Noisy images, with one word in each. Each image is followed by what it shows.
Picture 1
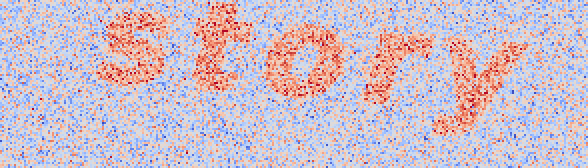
story
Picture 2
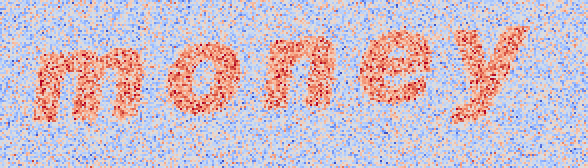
money
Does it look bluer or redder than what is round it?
redder
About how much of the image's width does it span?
nearly all
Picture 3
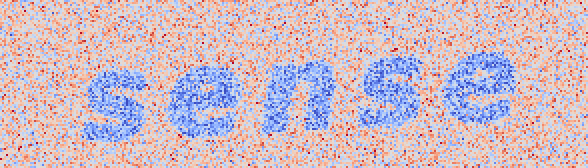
sense
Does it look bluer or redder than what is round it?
bluer
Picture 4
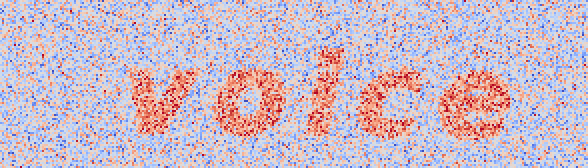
voice
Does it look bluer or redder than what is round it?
redder
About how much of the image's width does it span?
two thirds
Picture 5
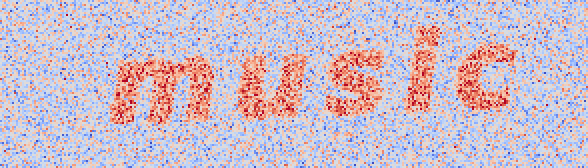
music
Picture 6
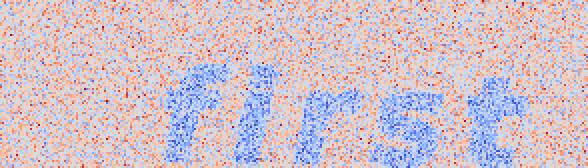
first
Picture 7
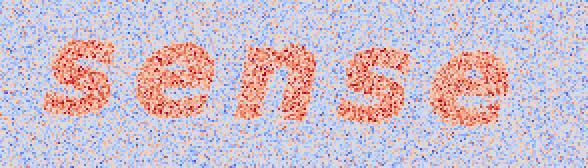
sense
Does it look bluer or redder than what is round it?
redder
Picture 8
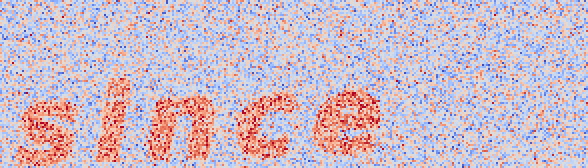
since
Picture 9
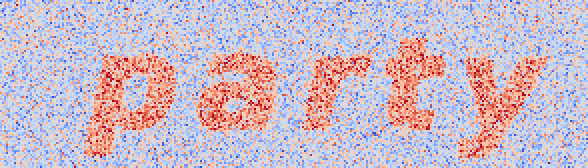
party
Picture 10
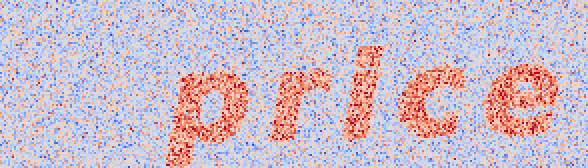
price
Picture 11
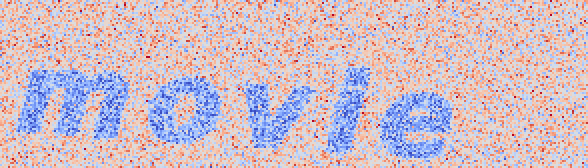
movie
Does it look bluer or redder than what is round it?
bluer
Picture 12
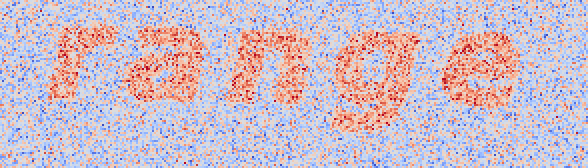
range
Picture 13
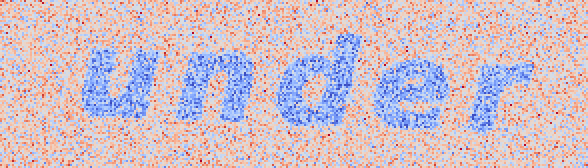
under
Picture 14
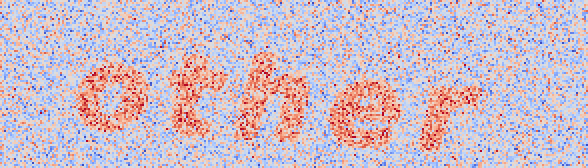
other
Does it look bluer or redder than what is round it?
redder
